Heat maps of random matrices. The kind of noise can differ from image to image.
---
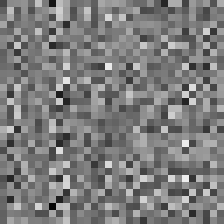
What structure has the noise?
low rank plus noise
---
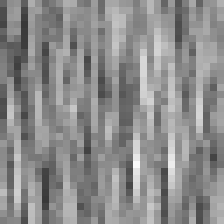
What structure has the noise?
streaked along the columns
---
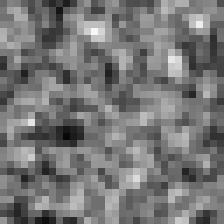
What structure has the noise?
blotchy
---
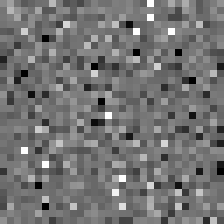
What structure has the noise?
heavy tails
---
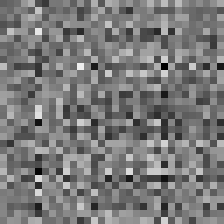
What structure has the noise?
low rank plus noise
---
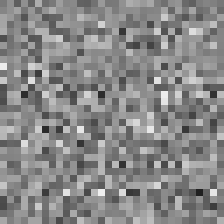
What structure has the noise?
low rank plus noise
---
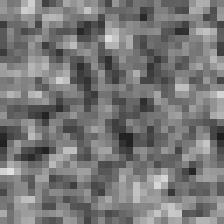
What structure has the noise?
blotchy
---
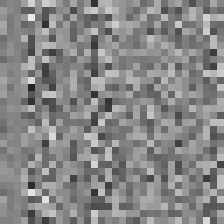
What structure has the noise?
columns of uneven size
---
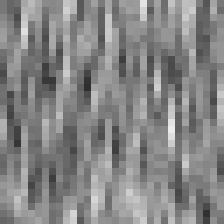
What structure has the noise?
streaked along the columns
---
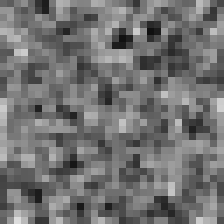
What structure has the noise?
blotchy
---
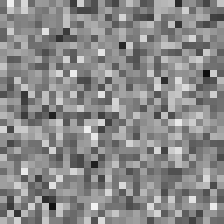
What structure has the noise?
independent entries
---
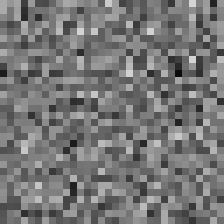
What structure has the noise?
low rank plus noise
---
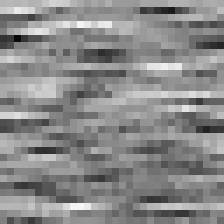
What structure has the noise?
streaked along the rows
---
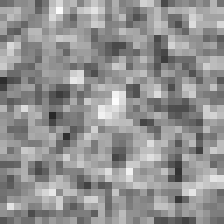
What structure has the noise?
blotchy
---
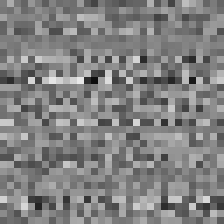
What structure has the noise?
rows of uneven size
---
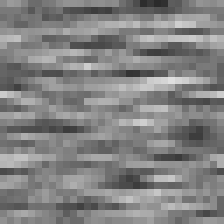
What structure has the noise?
streaked along the rows
